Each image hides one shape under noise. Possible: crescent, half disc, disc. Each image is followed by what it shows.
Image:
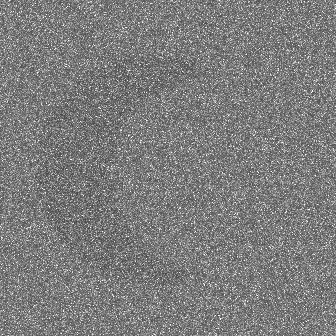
crescent
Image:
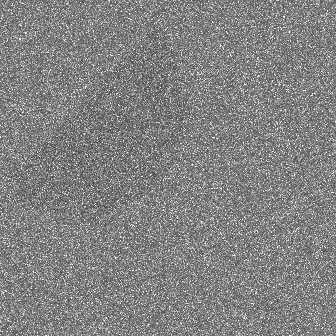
half disc
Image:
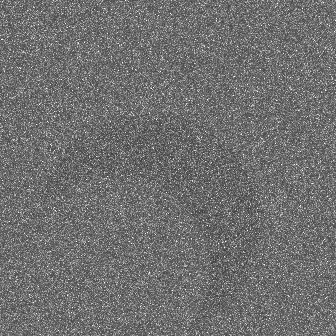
crescent
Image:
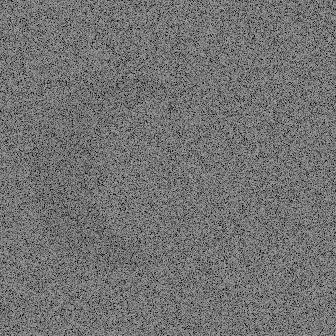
crescent
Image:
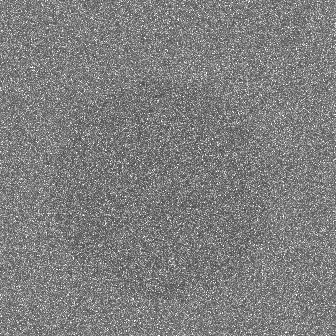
disc
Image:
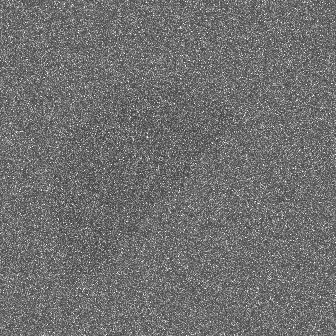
half disc
